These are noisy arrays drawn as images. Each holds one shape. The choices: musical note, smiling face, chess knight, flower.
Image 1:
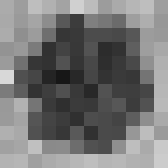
flower
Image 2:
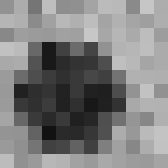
flower
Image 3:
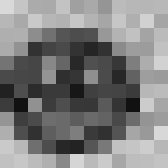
smiling face
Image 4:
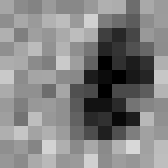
chess knight
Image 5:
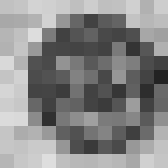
smiling face
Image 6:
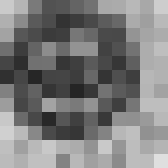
smiling face
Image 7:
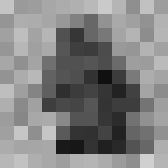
chess knight
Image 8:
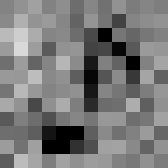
musical note
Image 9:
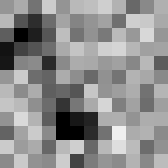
musical note
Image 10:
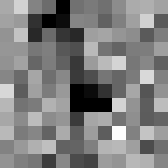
musical note
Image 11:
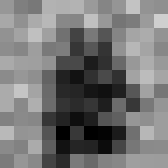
chess knight
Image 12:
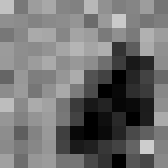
chess knight
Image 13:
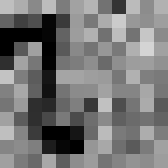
musical note
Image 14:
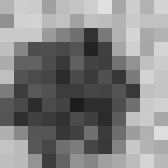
flower
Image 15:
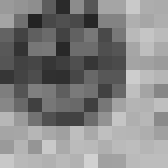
smiling face
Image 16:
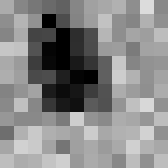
chess knight
